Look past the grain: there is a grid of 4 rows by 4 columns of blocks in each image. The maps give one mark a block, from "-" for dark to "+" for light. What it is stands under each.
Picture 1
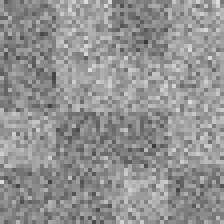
- + - +
- + + +
+ - - +
- - + -
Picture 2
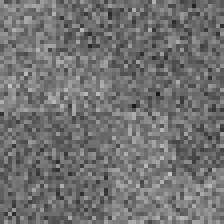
+ - - -
+ + - -
- - + -
- - + +
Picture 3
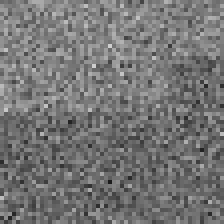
+ + + +
+ + + -
- - - -
- - - -
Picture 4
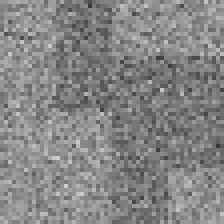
+ - + +
+ - - -
+ + - -
+ + - +
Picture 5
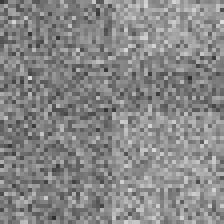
- - + +
- - - -
- - + +
- - + +
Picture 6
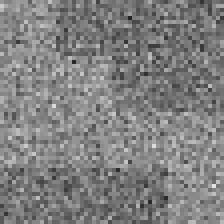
+ - - -
+ + - -
+ + + +
- - - +
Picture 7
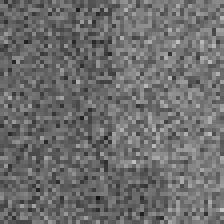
- - + +
- - + +
- - + +
- - - +
